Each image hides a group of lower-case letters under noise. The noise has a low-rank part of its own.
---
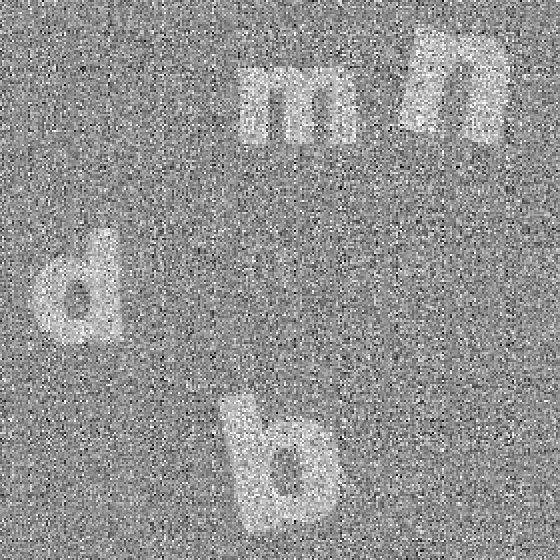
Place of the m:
top middle
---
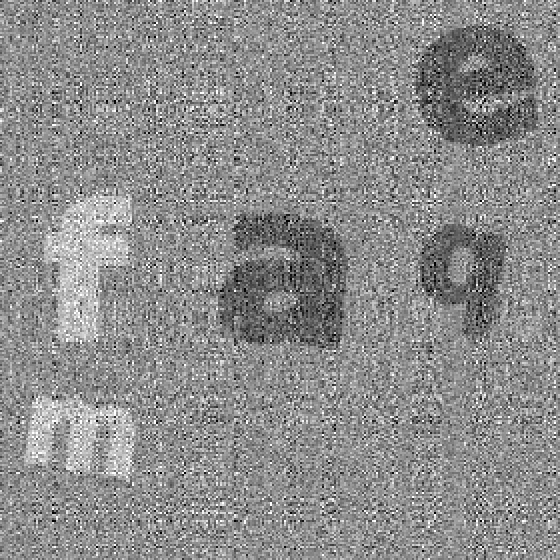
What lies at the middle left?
f
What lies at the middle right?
q
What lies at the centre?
a
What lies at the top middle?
nothing
